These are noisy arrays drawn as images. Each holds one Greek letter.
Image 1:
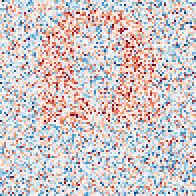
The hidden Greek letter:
omega
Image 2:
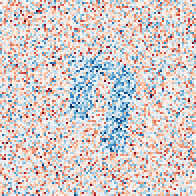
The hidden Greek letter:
eta
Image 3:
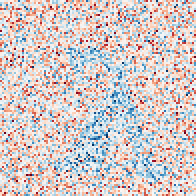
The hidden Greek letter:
lambda
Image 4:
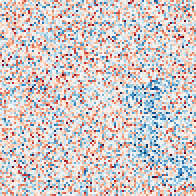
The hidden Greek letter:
xi
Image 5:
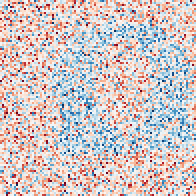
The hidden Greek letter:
omega
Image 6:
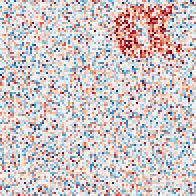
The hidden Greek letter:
alpha
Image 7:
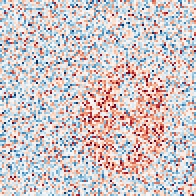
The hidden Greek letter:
theta
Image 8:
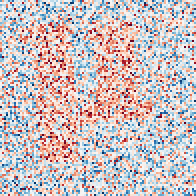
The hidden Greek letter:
mu
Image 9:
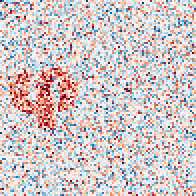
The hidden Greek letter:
phi
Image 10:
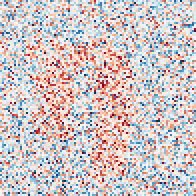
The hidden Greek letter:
eta
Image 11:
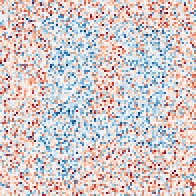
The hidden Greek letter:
mu
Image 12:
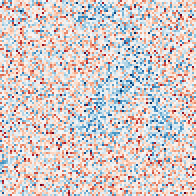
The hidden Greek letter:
lambda
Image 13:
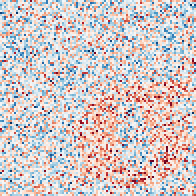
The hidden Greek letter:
sigma
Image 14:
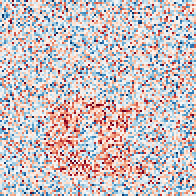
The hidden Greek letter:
alpha
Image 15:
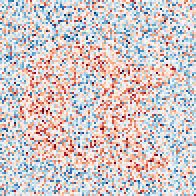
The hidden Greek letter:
alpha
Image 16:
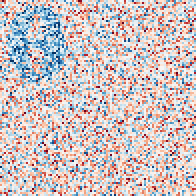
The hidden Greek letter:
theta
